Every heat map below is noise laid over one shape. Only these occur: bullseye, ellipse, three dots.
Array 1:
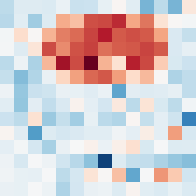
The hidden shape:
ellipse
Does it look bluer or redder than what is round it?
redder
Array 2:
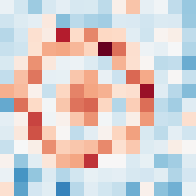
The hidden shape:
bullseye
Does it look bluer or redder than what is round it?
redder
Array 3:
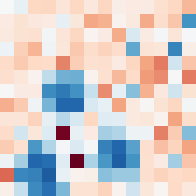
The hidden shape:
three dots
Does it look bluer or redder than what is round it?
bluer
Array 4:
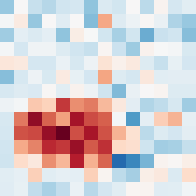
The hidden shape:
ellipse
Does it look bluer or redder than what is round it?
redder
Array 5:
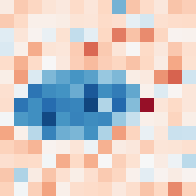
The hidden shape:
ellipse
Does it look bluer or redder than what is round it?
bluer
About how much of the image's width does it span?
two thirds
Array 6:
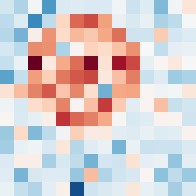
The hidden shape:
bullseye
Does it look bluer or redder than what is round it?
redder
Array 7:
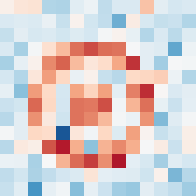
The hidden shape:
bullseye
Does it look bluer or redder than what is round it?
redder
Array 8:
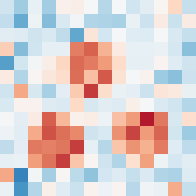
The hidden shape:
three dots
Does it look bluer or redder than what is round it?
redder
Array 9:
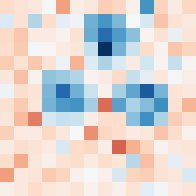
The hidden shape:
three dots
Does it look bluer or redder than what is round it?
bluer
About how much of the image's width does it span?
two thirds
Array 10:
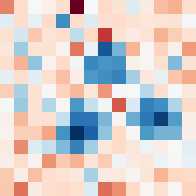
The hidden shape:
three dots
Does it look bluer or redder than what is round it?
bluer
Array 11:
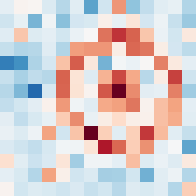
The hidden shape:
bullseye
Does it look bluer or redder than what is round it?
redder
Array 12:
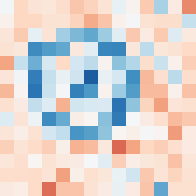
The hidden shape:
bullseye
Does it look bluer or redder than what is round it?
bluer
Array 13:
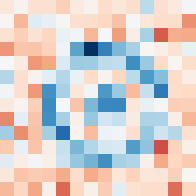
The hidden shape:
bullseye
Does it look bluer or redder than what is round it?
bluer
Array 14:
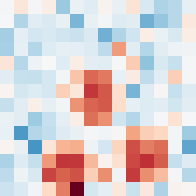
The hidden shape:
three dots
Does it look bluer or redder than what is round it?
redder
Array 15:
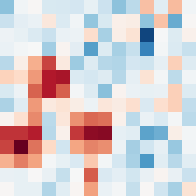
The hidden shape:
three dots
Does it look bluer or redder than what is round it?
redder
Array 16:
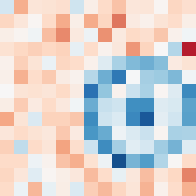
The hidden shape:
bullseye
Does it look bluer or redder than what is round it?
bluer
